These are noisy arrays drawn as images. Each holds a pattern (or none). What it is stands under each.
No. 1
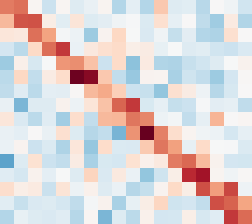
a diagonal band
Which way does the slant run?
top left to bottom right
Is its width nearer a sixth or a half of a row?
a sixth
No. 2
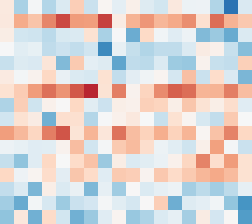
bands of rows
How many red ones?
4
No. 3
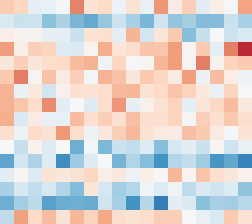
bands of rows
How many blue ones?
3
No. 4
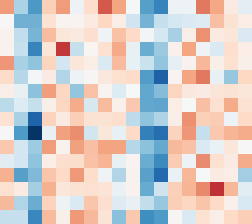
bands of columns
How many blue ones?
2
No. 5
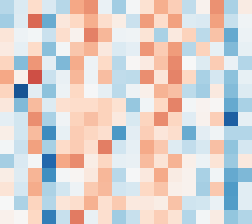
bands of columns
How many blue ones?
5
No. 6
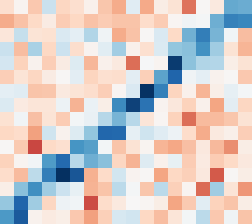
a diagonal band
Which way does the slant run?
bottom left to top right
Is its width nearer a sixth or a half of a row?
a sixth
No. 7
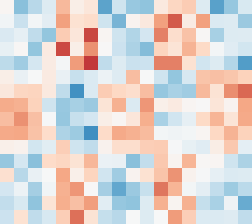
a checkerboard
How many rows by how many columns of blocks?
3 by 5
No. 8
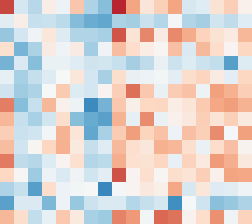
bands of rows crossing bands of columns
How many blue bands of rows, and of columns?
3 and 2
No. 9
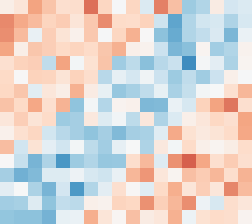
a diagonal band
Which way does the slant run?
bottom left to top right
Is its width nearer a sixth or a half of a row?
a half
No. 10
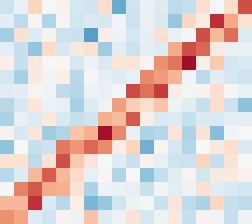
a diagonal band
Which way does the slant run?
bottom left to top right
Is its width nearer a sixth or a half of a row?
a sixth
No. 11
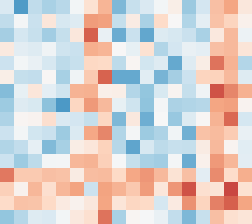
bands of rows crossing bands of columns
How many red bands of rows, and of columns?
1 and 2
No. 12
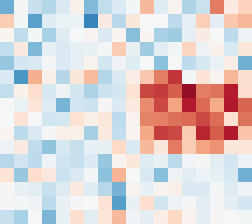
one block
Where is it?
middle right
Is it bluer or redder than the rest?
redder
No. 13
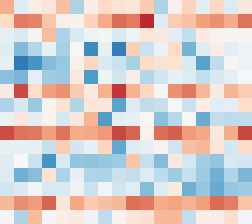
bands of rows
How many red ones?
4
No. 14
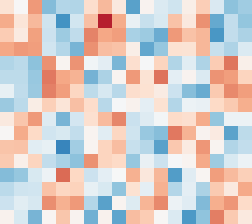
a checkerboard
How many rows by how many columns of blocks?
4 by 6
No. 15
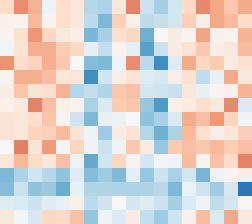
bands of rows crossing bands of columns
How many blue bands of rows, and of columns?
1 and 2
